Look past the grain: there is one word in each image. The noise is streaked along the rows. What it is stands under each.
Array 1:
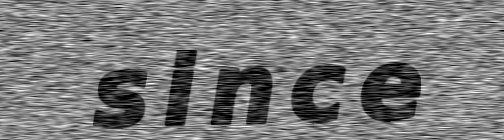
since
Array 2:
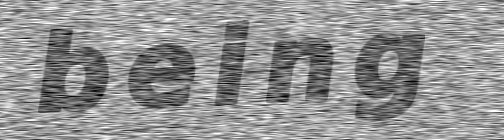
being
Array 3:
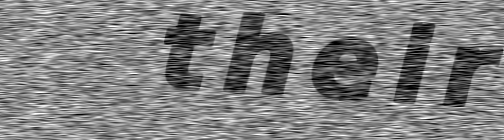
their
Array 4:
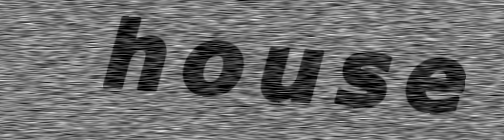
house
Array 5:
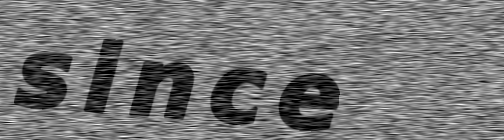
since
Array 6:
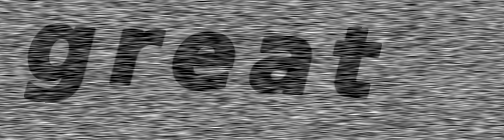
great
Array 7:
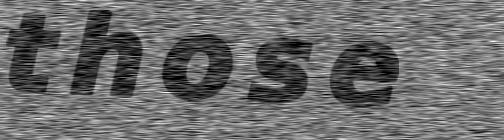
those
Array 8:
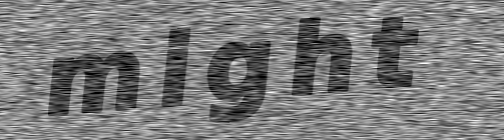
might
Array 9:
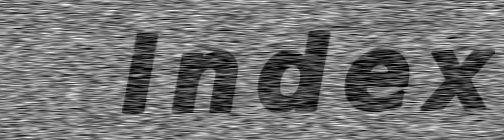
index
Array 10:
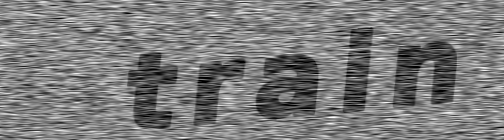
train
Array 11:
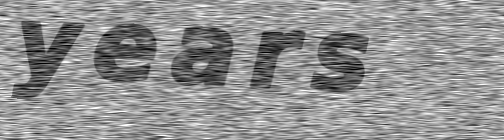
years
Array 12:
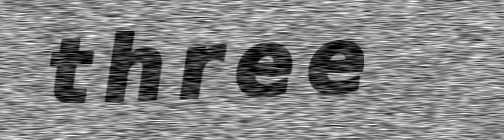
three
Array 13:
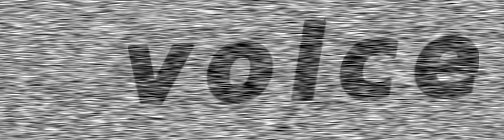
voice
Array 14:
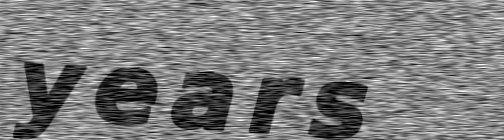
years
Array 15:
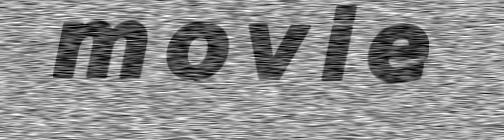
movie
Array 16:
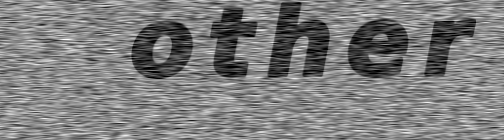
other
